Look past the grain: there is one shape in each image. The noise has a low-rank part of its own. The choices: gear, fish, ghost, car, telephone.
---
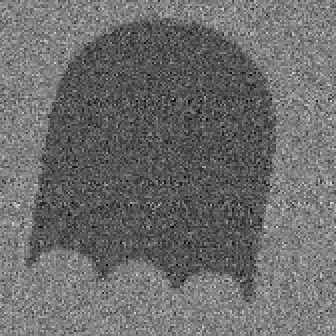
dark ghost
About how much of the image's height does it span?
nearly all
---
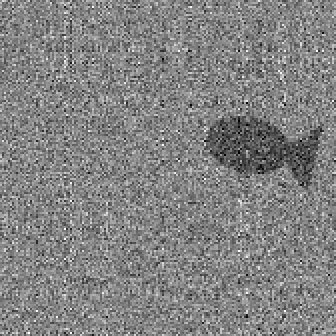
dark fish, middle right
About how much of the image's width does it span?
a third
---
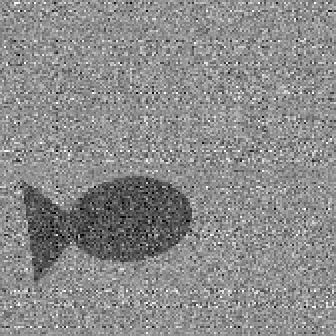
dark fish
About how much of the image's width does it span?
half
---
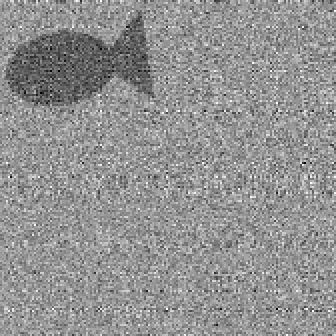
dark fish, top left
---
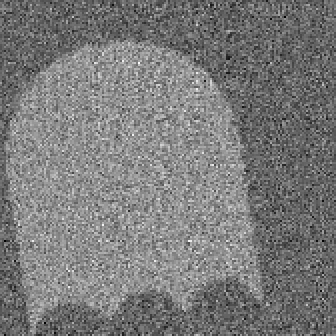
light ghost
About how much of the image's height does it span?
nearly all
